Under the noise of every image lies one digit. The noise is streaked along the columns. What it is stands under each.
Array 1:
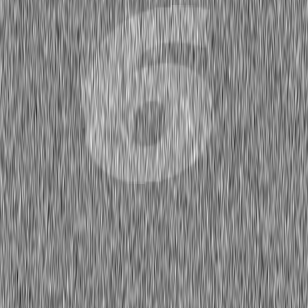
6
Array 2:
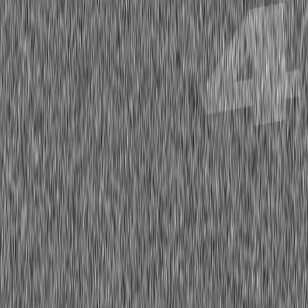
4
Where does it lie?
top right
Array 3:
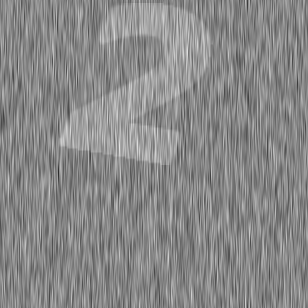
2
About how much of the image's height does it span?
half
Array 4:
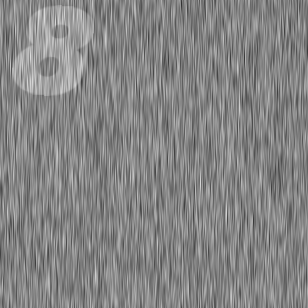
8
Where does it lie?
top left
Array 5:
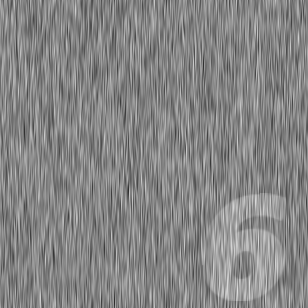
6
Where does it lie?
bottom right
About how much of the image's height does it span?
a third
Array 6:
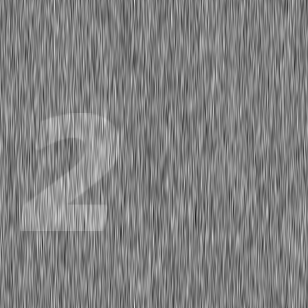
2
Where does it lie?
middle left
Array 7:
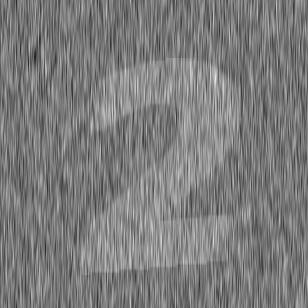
2
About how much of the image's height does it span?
two thirds
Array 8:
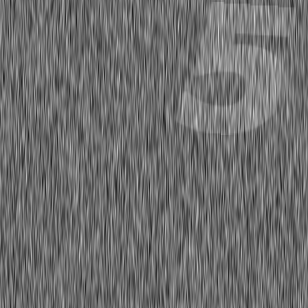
5
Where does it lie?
top right
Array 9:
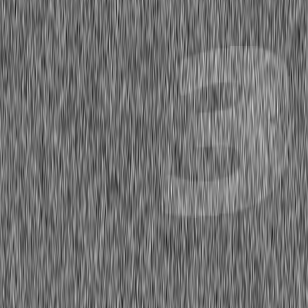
3
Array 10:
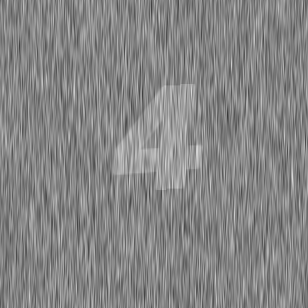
4
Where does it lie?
centre
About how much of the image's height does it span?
a third
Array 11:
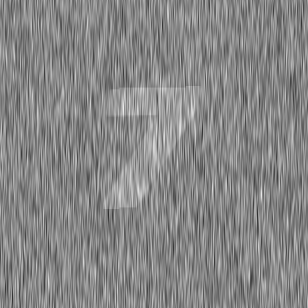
7
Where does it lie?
centre
